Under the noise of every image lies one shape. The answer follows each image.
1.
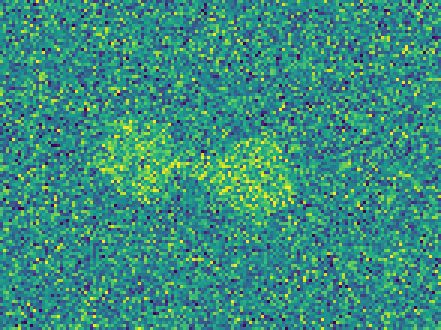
dumbbell
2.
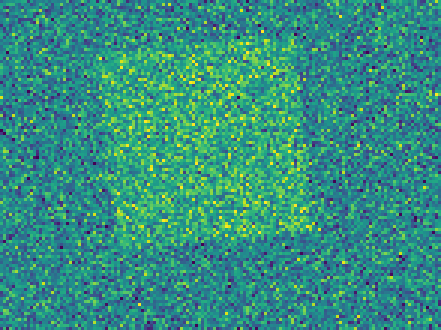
square
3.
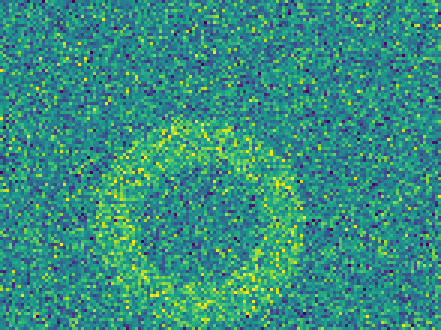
ring
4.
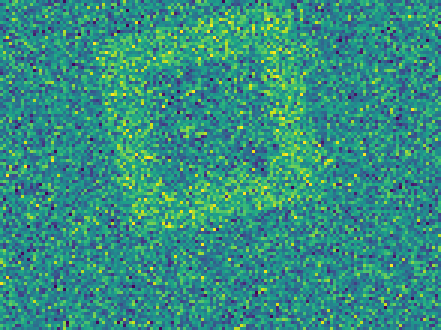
square frame
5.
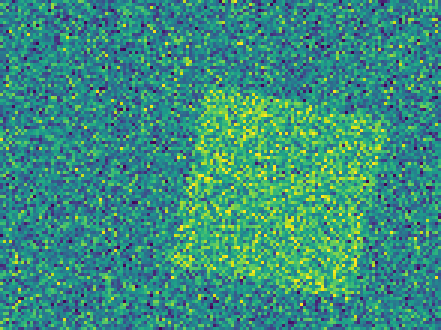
square
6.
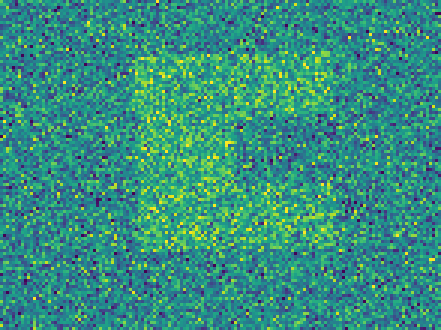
square with a notch
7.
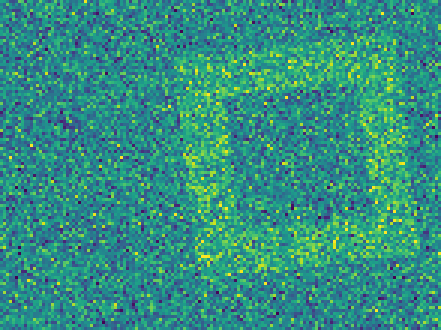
square frame
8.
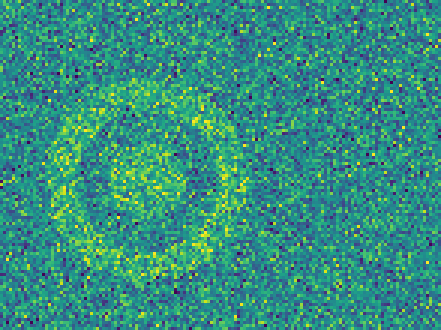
bullseye
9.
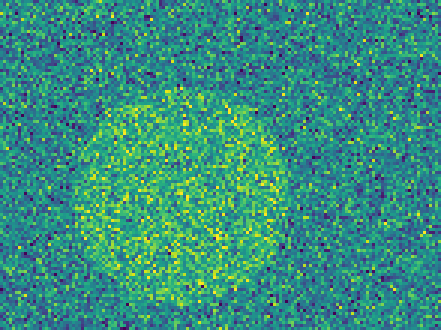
disc
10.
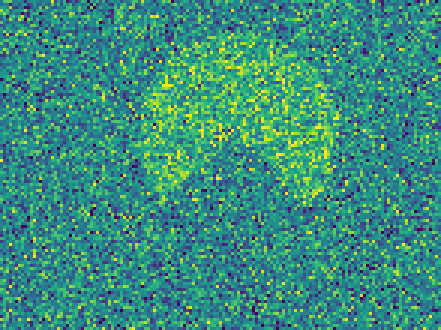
disc with a wedge cut out
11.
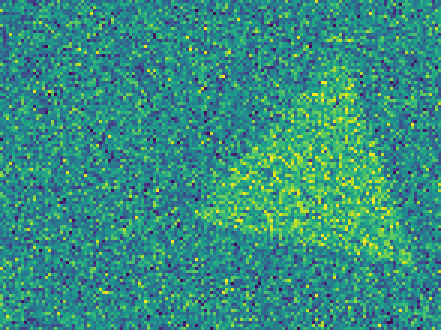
triangle
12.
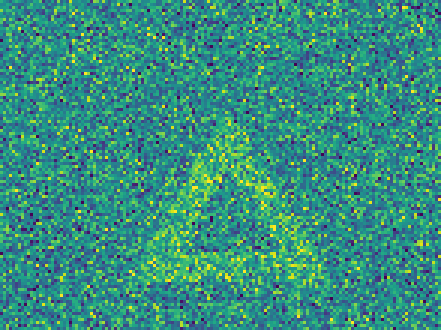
triangle frame
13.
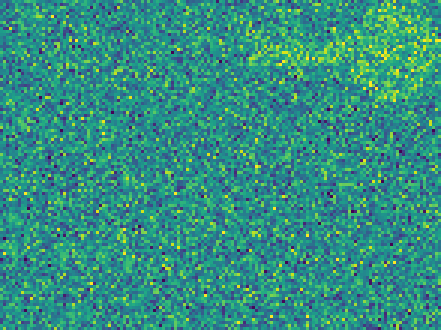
lollipop
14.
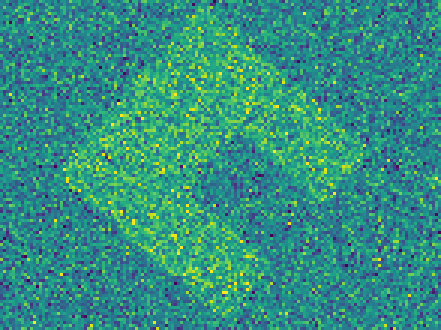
square with a notch
